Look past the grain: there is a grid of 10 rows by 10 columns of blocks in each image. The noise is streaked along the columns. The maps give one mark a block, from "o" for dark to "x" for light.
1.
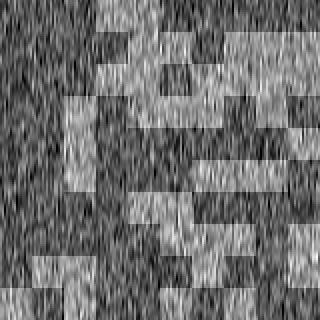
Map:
o o o x x o o o o o
o o o o x x o x x x
o o o x x o x x x x
o o x o x x x o x o
o o x o o o o o o x
o o x o o o x x x o
o o o o x x o o o o
o o o o o x x x o x
o x x o o o x o o x
x o x o o x o x o o
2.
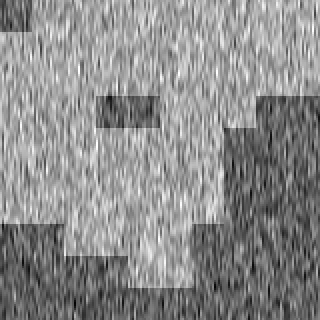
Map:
o x x x x x x x x x
x x x x x x x x x x
x x x x x x x x x x
x x x o o x x x o o
x x x x x x x o o o
x x x x x x x o o o
x x x x x x x o o o
o o x x x x o o o o
o o o o x x o o o o
o o o o o o o o o o
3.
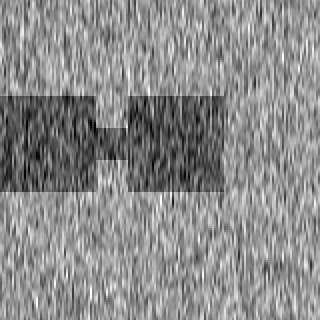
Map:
x x x x x x x x x x
x x x x x x x x x x
x x x x x x x x x x
o o o x o o o x x x
o o o o o o o x x x
o o o x o o o x x x
x x x x x x x x x x
x x x x x x x x x x
x x x x x x x x x x
x x x x x x x x x x
